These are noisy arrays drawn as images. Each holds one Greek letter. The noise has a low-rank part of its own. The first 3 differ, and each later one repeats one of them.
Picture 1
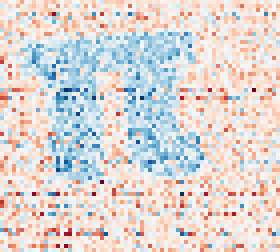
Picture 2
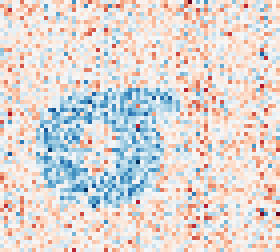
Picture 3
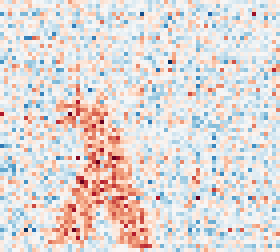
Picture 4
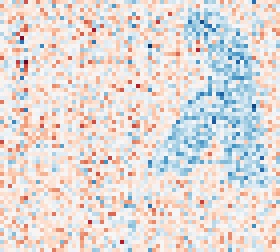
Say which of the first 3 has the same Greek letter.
3
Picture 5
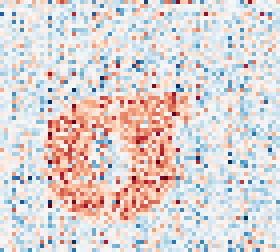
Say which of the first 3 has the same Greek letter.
2
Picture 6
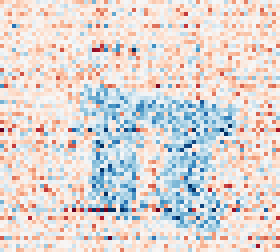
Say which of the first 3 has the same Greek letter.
1
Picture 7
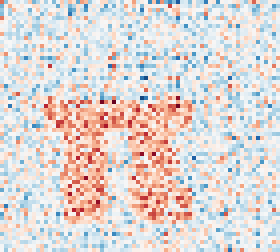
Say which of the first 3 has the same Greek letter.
1
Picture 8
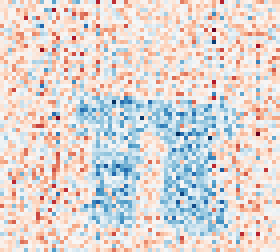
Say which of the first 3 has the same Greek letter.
1
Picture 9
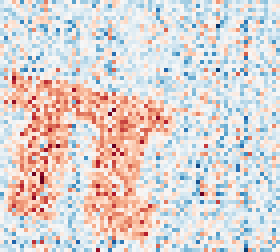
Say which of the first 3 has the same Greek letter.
1
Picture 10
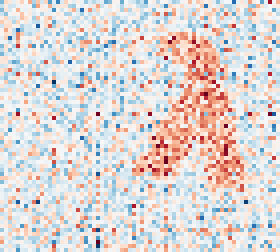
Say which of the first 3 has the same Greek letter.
3
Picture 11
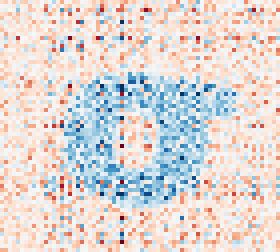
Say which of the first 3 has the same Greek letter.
2
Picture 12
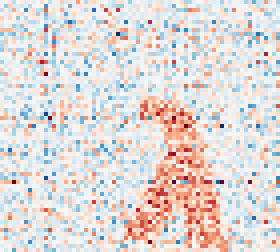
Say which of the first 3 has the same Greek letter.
3
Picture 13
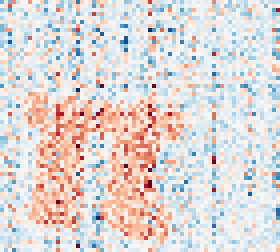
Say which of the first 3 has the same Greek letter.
1
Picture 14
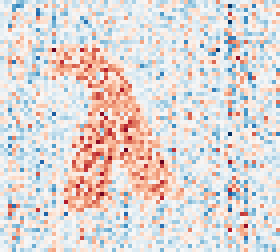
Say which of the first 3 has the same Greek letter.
3
